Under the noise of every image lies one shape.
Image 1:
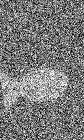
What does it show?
light fish
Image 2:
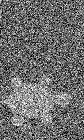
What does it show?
light turtle
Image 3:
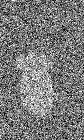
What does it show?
light footprint
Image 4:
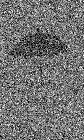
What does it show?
dark umbrella
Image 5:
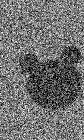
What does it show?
dark bear's head
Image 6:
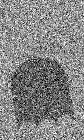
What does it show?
dark ghost
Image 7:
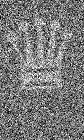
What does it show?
light chess queen
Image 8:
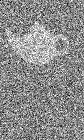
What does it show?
light teapot
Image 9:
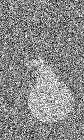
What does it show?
light pear
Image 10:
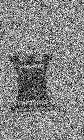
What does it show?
dark chess rook
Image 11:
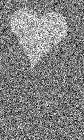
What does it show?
light heart
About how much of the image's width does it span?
two thirds
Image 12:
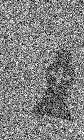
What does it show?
dark chess bishop
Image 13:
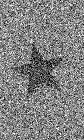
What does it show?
dark star
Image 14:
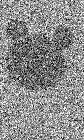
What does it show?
dark bear's head
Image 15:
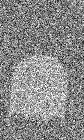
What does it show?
light ghost
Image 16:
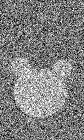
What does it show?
light bear's head
